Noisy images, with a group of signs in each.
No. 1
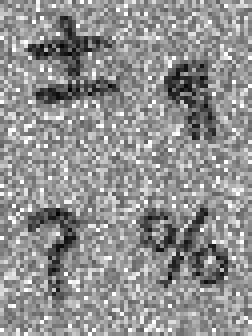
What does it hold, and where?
top left: plus-minus sign; top right: pilcrow; bottom left: question mark; bottom right: percent sign
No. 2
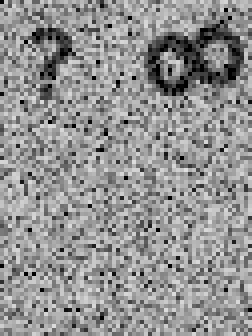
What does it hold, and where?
top left: question mark; top right: infinity sign
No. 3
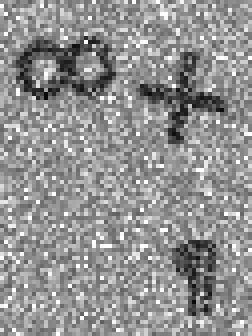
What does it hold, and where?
top left: infinity sign; top right: plus sign; bottom right: pilcrow
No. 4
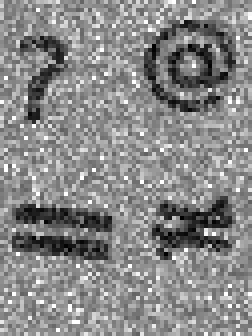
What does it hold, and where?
top left: question mark; top right: at sign; bottom left: equals sign; bottom right: not-equal sign
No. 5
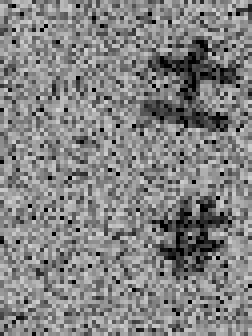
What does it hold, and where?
top right: plus-minus sign; bottom right: hash sign
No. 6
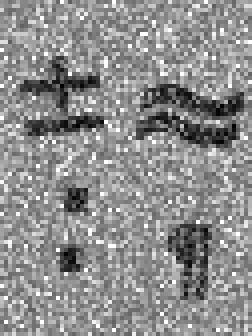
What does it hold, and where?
top left: plus-minus sign; top right: approximately sign; bottom left: colon; bottom right: pilcrow
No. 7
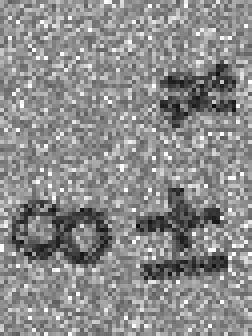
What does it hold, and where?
top right: not-equal sign; bottom left: infinity sign; bottom right: plus-minus sign
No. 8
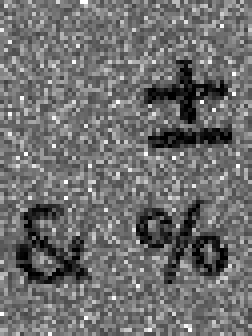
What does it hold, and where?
top right: plus-minus sign; bottom left: ampersand; bottom right: percent sign
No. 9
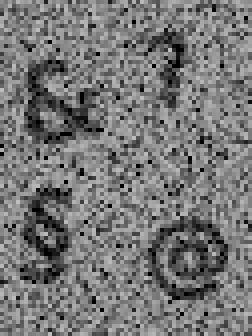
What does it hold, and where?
top left: ampersand; top right: question mark; bottom left: section sign; bottom right: at sign
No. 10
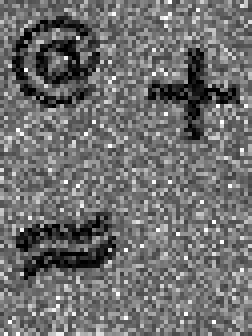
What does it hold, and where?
top left: at sign; top right: plus sign; bottom left: approximately sign
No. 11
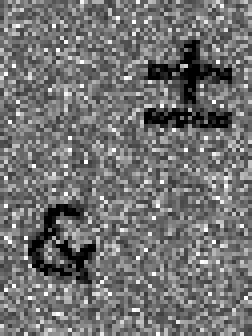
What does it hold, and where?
top right: plus-minus sign; bottom left: ampersand
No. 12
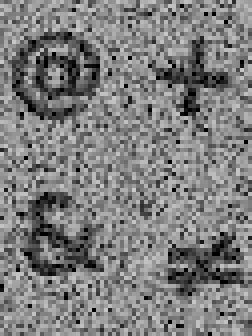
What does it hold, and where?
top left: at sign; top right: plus sign; bottom left: ampersand; bottom right: not-equal sign
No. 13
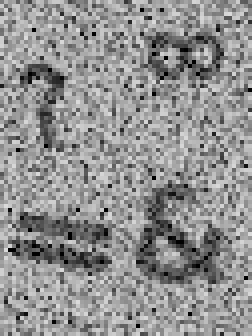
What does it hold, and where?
top left: question mark; top right: infinity sign; bottom left: equals sign; bottom right: ampersand
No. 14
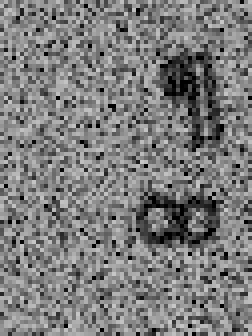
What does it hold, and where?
top right: pilcrow; bottom right: infinity sign
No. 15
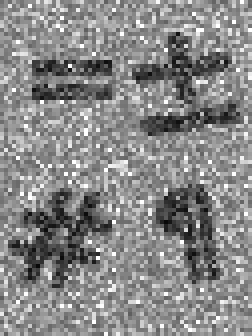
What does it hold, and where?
top left: equals sign; top right: plus-minus sign; bottom left: hash sign; bottom right: pilcrow
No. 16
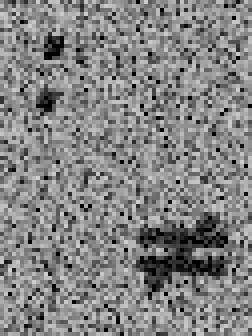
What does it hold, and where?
top left: colon; bottom right: not-equal sign
